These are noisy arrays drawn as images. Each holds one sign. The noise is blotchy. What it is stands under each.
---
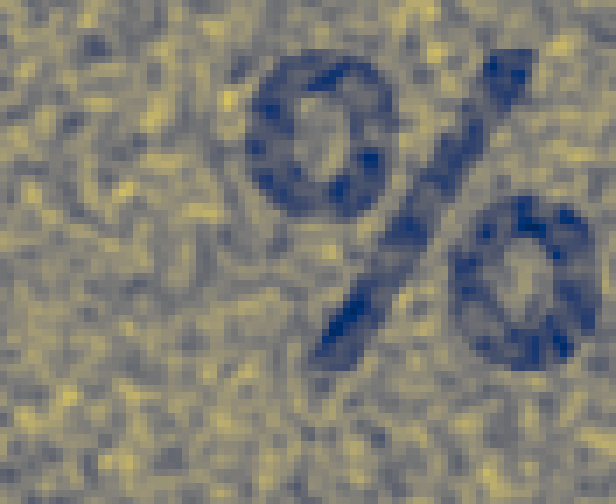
dark percent sign
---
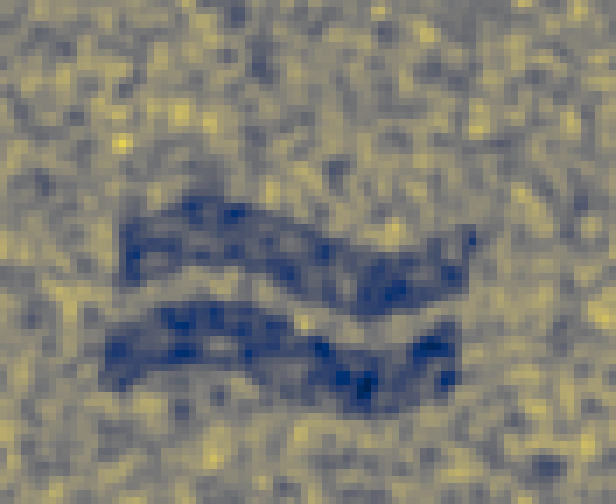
dark approximately sign
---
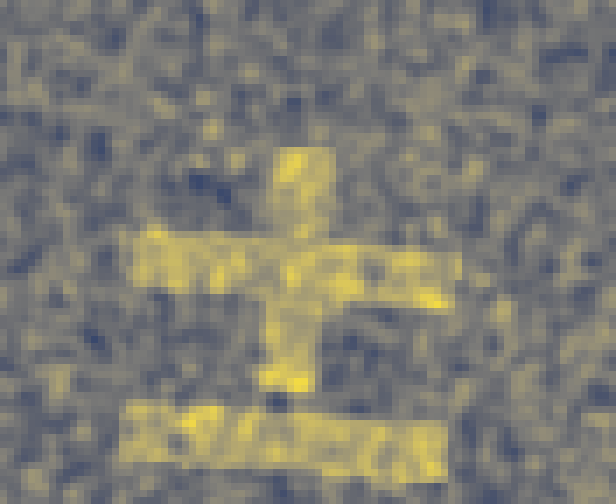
light plus-minus sign
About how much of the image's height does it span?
two thirds
